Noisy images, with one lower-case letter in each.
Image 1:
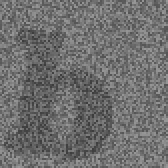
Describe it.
dark b
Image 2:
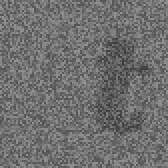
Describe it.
dark t
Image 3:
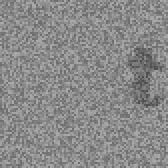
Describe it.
dark t, middle right
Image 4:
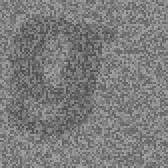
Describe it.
dark g
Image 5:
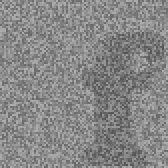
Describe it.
dark f
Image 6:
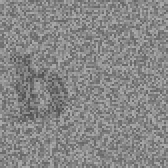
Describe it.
dark b, middle left
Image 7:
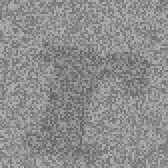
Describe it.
dark r
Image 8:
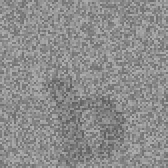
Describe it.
dark b
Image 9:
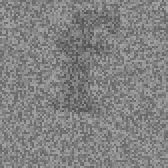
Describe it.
dark f
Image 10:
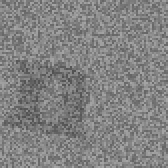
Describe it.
dark n
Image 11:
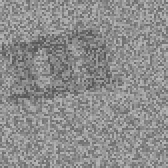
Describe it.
dark m
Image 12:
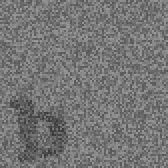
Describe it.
dark b, bottom left
